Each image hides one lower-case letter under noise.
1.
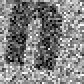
dark n
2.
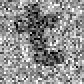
dark t
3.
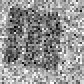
dark m
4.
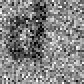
dark d
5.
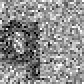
dark q
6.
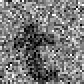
dark t
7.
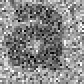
dark a
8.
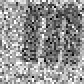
dark m
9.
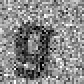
dark g
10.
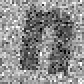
dark n
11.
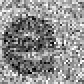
dark e
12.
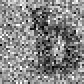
dark b
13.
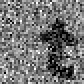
dark t
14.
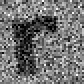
dark r
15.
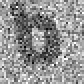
dark b
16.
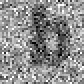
dark b
